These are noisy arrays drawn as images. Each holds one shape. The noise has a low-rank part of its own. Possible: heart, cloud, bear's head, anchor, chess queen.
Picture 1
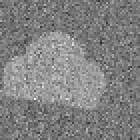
cloud
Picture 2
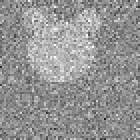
bear's head
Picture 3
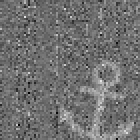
anchor
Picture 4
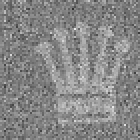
chess queen
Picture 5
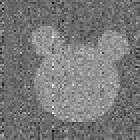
bear's head
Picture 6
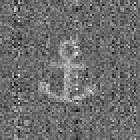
anchor
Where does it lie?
centre
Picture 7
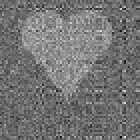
heart
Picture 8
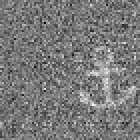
anchor
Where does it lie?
middle right
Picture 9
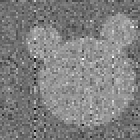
bear's head
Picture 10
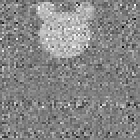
bear's head
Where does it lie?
top middle
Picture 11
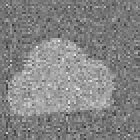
cloud
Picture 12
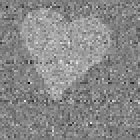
heart
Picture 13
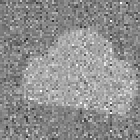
cloud
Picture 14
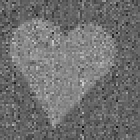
heart
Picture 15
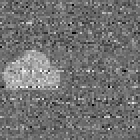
cloud
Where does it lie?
middle left
